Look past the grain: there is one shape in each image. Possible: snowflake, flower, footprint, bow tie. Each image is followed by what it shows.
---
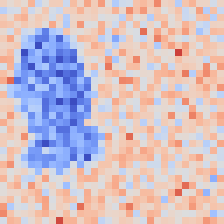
blue footprint
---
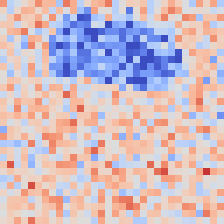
blue footprint
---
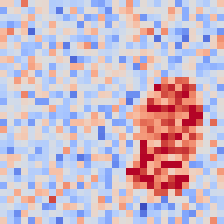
red footprint
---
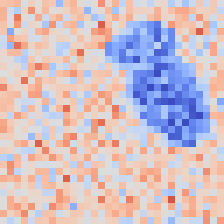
blue footprint
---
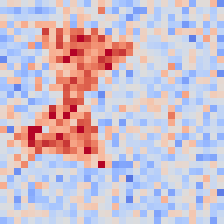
red bow tie
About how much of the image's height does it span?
two thirds
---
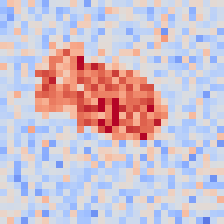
red footprint
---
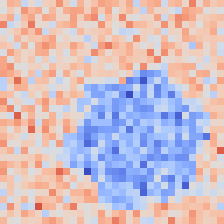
blue flower
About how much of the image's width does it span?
two thirds
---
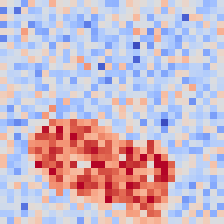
red footprint
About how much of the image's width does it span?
two thirds
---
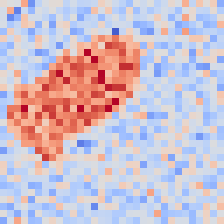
red footprint
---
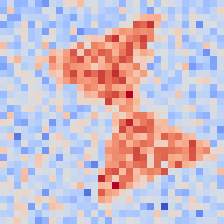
red bow tie
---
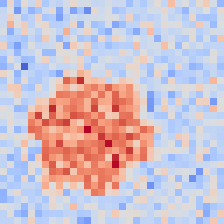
red flower
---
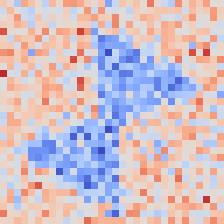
blue bow tie
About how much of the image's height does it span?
nearly all
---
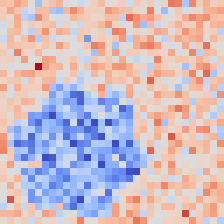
blue flower
